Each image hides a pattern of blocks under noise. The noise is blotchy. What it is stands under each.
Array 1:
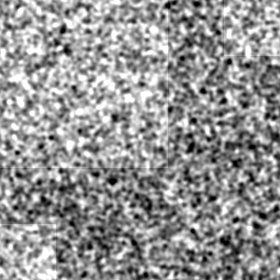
mirrored about the diagonal from the top left
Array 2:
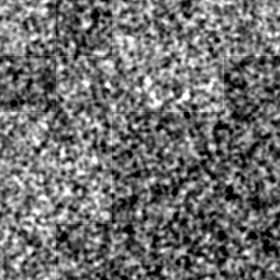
mirrored about the diagonal from the top left
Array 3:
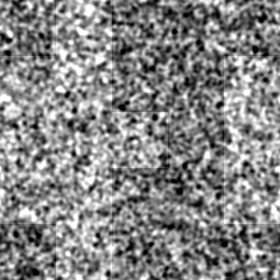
top and bottom mirror each other
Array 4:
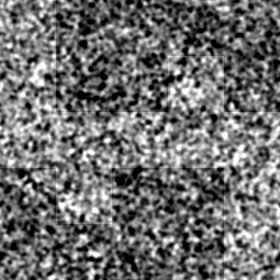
the same after a half turn
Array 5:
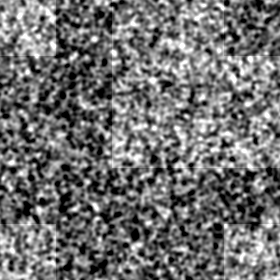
mirrored about the diagonal from the bottom left
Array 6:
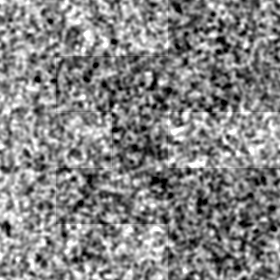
top and bottom mirror each other
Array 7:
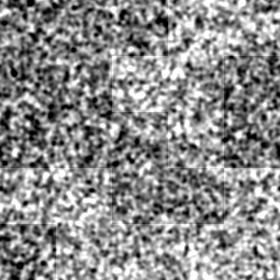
no symmetry
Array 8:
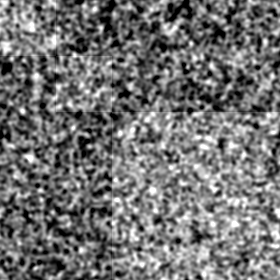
mirrored about the diagonal from the top left
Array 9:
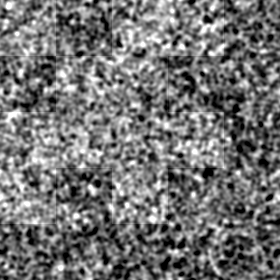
mirrored about the diagonal from the top left
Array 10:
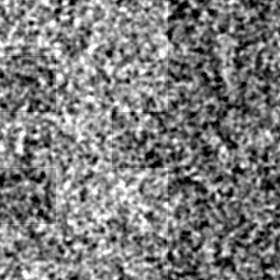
top and bottom mirror each other
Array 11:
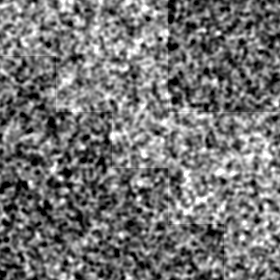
mirrored about the diagonal from the bottom left
